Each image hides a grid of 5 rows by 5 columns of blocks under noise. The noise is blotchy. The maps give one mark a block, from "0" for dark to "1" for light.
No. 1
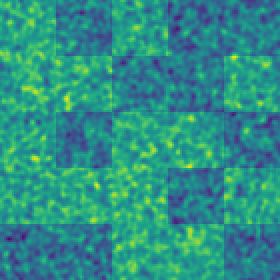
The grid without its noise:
1 0 1 0 0
1 1 0 0 1
1 0 1 1 0
1 1 1 0 1
0 0 1 1 0
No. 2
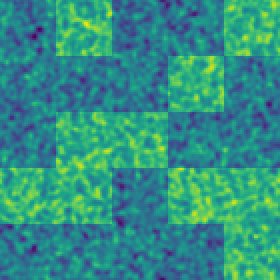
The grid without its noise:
0 1 0 0 1
0 0 0 1 0
0 1 1 0 0
1 1 0 1 1
0 0 0 0 1
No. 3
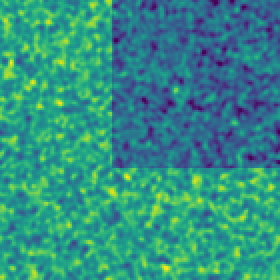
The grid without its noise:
1 1 0 0 0
1 1 0 0 0
1 1 0 0 0
1 1 1 1 1
1 1 1 1 1
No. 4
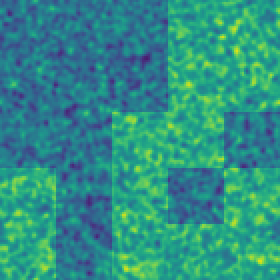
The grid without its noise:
0 0 0 1 1
0 0 0 1 1
0 0 1 1 0
1 0 1 0 1
1 0 1 1 1
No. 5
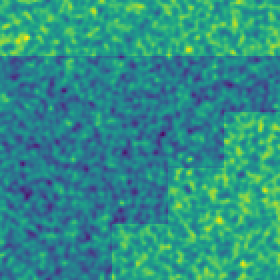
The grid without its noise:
1 1 1 1 1
0 0 0 0 0
0 0 0 0 1
0 0 0 1 1
0 0 1 1 1
